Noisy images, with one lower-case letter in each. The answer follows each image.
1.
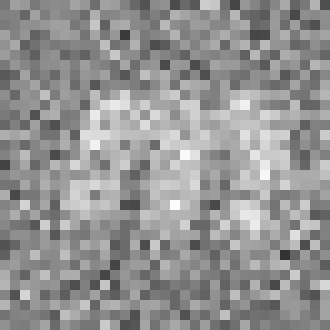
m
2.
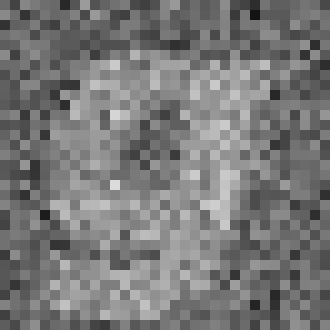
g
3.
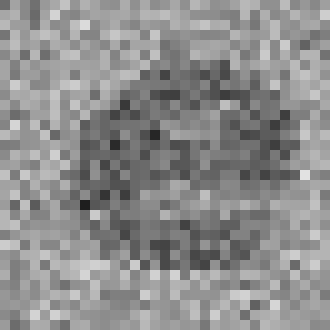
e
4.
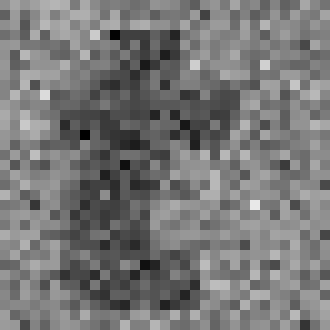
t
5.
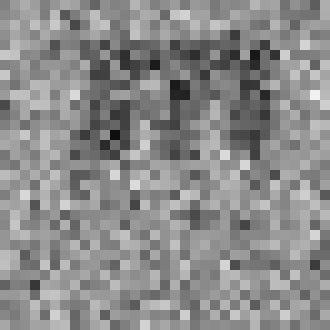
m
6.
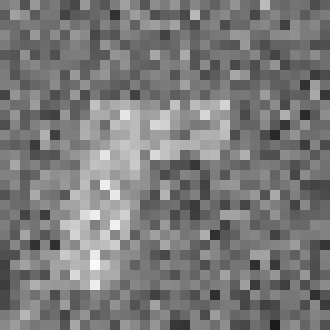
r
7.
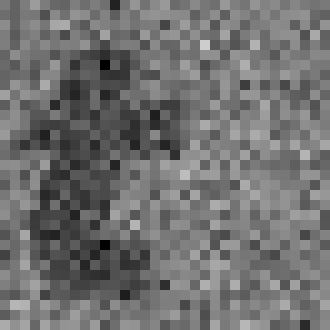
t
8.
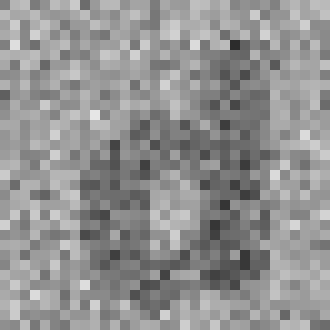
d
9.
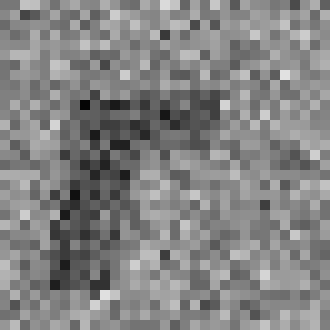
r
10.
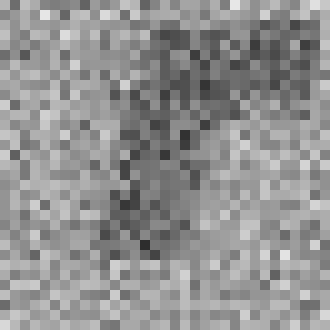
r
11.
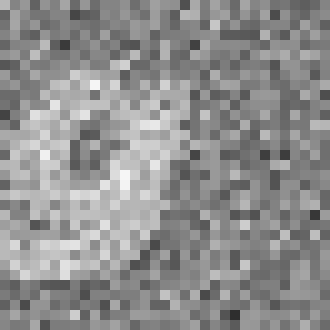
g
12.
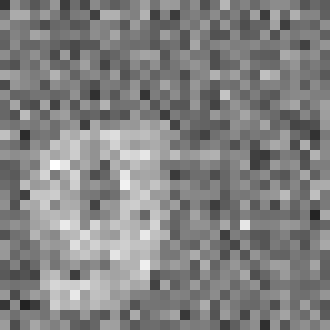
g
